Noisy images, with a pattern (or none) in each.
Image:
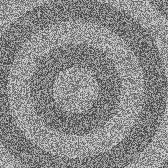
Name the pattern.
rings round one point
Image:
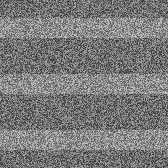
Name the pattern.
horizontal stripes
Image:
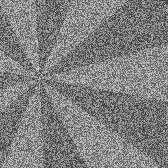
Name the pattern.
spokes from one point
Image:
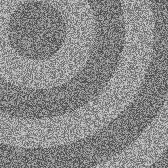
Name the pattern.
rings round one point
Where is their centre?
top left
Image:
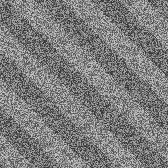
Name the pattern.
diagonal stripes
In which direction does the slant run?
top left to bottom right
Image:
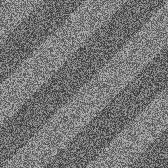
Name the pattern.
diagonal stripes
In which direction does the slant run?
bottom left to top right
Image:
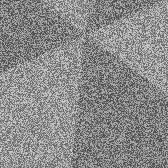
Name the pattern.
spokes from one point
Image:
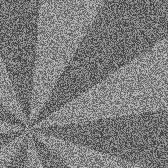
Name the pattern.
spokes from one point
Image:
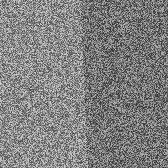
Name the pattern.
a sharp edge
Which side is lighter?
left
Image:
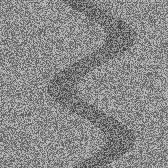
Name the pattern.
a wavy band
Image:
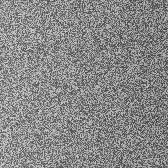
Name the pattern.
a smooth slope
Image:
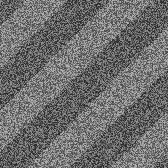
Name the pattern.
diagonal stripes
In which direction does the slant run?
bottom left to top right
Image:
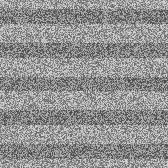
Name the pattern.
horizontal stripes
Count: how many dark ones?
5
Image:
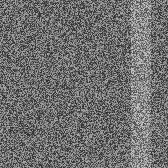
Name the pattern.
one vertical stripe
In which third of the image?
right
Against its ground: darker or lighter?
lighter
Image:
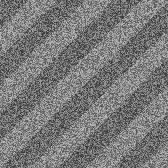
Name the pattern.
diagonal stripes
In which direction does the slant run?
bottom left to top right
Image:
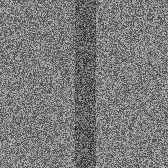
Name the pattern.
one vertical stripe
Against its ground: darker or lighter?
darker
